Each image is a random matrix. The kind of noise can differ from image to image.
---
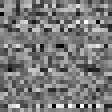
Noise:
rows of uneven size
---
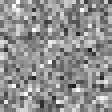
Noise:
independent entries
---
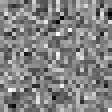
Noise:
low rank plus noise
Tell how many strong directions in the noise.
five to eight
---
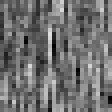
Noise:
streaked along the columns
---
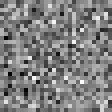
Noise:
independent entries
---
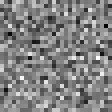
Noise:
independent entries
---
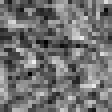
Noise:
blotchy
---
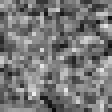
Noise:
blotchy
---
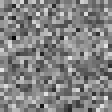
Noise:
independent entries
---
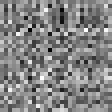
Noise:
low rank plus noise
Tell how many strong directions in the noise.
three or four
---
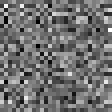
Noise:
low rank plus noise
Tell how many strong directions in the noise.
one
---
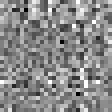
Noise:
low rank plus noise
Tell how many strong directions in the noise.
three or four
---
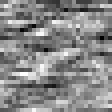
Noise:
streaked along the rows
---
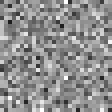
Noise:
independent entries
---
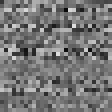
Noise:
rows of uneven size
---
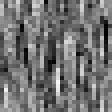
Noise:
streaked along the columns
